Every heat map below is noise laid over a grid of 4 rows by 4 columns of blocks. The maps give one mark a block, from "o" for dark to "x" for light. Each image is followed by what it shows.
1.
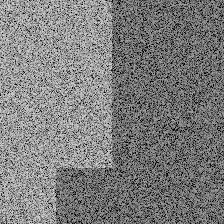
xxoo
xxoo
xxoo
xooo
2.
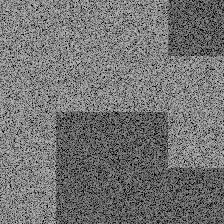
xxxo
xxxx
xoox
xooo
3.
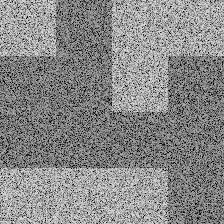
xoxx
ooxo
oooo
xxxo
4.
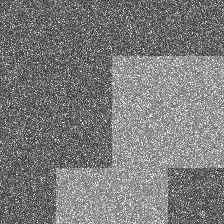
oooo
ooxx
ooxx
oxxo
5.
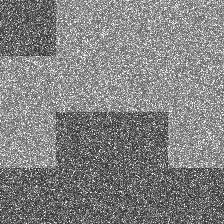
oxxx
xxxx
xoox
oooo
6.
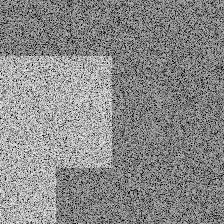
oooo
xxoo
xxoo
xooo
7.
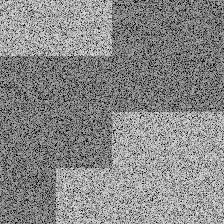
xxoo
oooo
ooxx
oxxx
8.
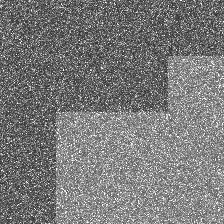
oooo
ooox
oxxx
oxxx
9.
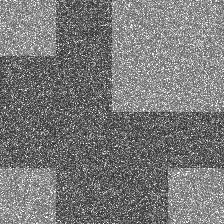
xoxx
ooxx
oooo
xoox
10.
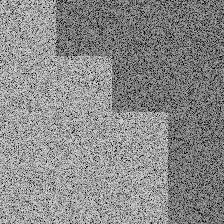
xooo
xxoo
xxxo
xxxo
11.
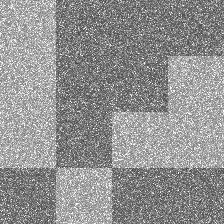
xooo
xoox
xoxx
oxoo
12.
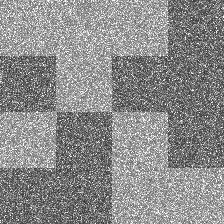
xxxo
oxoo
xoxo
ooxx
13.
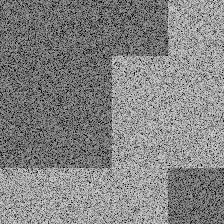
ooox
ooxx
ooxx
xxxo
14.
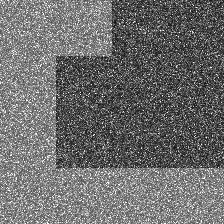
xxoo
xooo
xooo
xxxx
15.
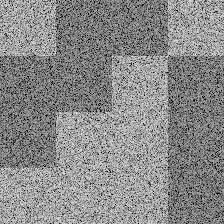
xoox
ooxo
oxxo
xxxo
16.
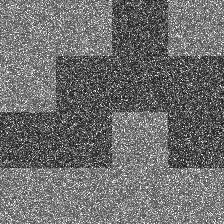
xxox
xooo
ooxo
xxxx
